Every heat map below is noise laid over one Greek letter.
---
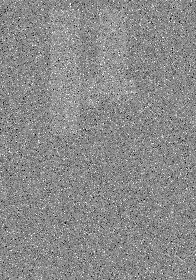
mu
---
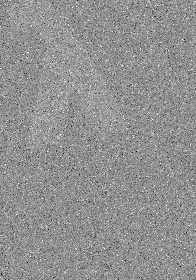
lambda
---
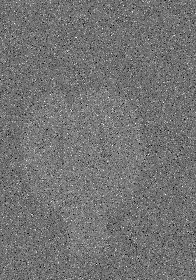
phi
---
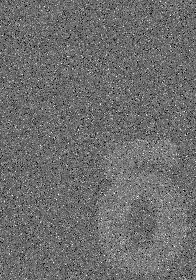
delta
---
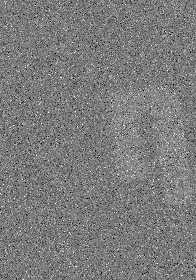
eta
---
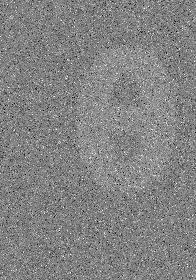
theta
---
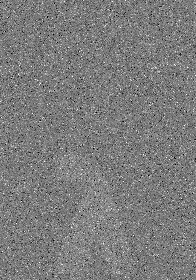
lambda
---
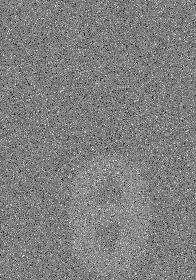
theta
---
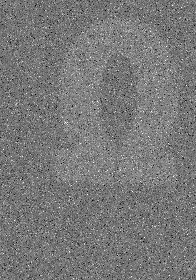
omega
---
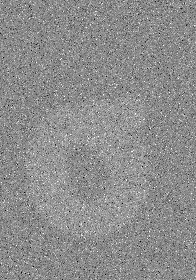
sigma
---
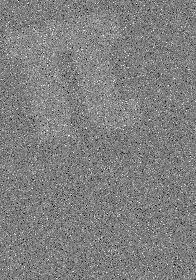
pi
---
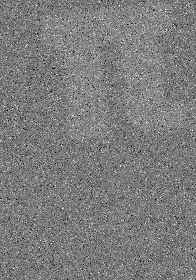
pi
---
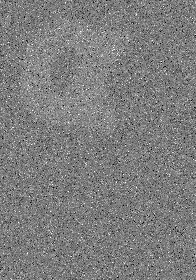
alpha
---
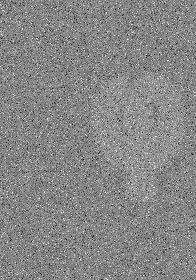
phi
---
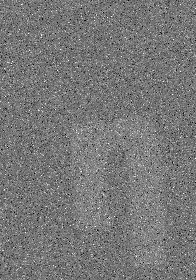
eta
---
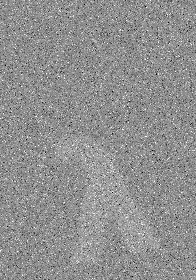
lambda
